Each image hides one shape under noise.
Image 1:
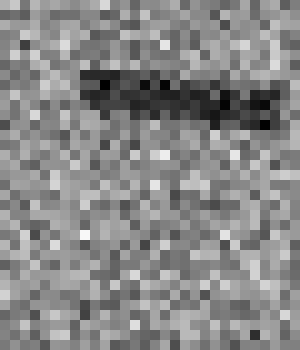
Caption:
dark bar
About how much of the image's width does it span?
two thirds
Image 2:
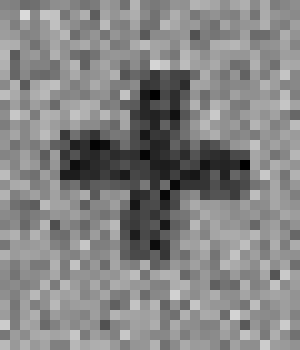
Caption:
dark cross
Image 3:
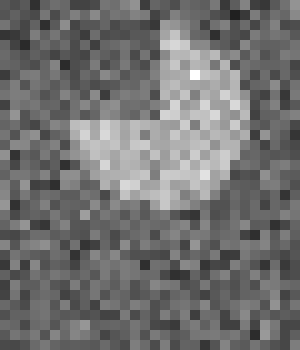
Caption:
light disc with a wedge cut out
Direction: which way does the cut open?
up and left
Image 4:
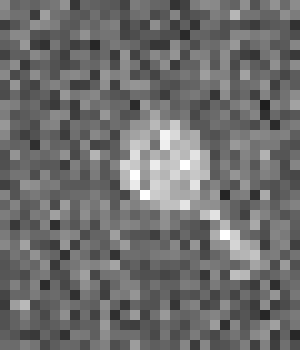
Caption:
light lollipop
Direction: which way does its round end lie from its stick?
up and left
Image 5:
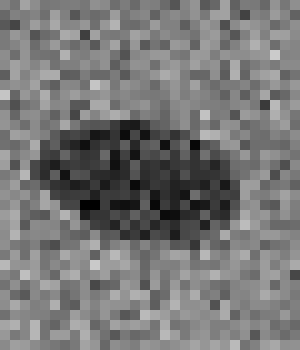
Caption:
dark ellipse
